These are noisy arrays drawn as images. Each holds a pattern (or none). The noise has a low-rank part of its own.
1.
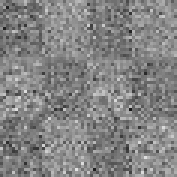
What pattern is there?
a checkerboard
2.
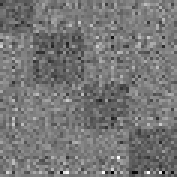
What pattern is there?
blocks along the diagonal
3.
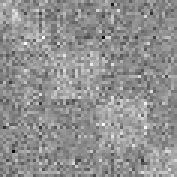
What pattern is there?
blocks along the diagonal
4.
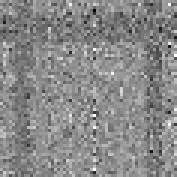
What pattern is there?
bands of rows crossing bands of columns
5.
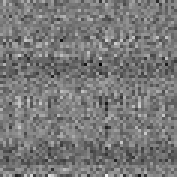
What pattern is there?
bands of rows
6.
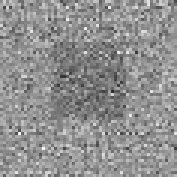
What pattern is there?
one block
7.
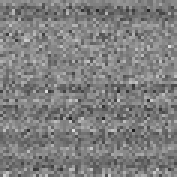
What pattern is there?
bands of rows
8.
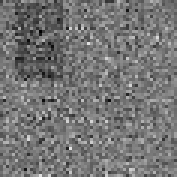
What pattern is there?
one block
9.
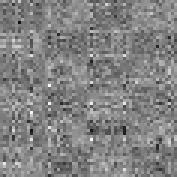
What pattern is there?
a checkerboard
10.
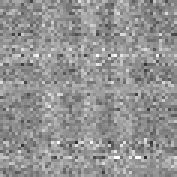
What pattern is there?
bands of rows crossing bands of columns
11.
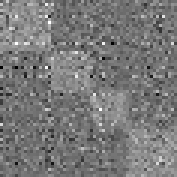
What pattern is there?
blocks along the diagonal
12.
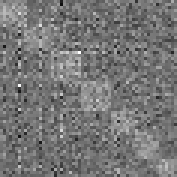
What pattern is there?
blocks along the diagonal
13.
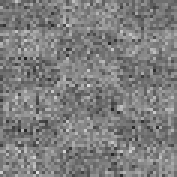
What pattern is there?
a checkerboard
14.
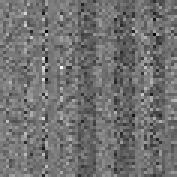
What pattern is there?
bands of columns
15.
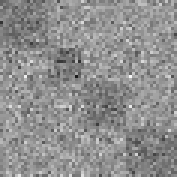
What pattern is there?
blocks along the diagonal
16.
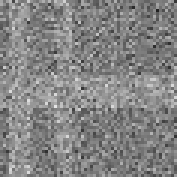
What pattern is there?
bands of rows crossing bands of columns
